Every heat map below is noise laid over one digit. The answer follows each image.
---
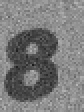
8
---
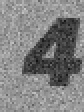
4
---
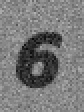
6
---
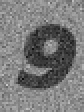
9
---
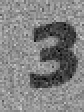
3
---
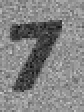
7
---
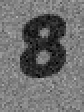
8
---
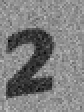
2
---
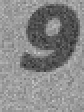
9
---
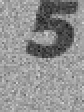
5
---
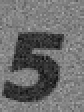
5
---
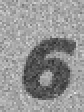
6
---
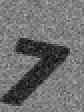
7
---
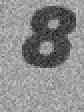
8
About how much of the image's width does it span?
two thirds
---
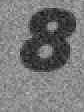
8
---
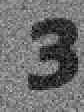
3
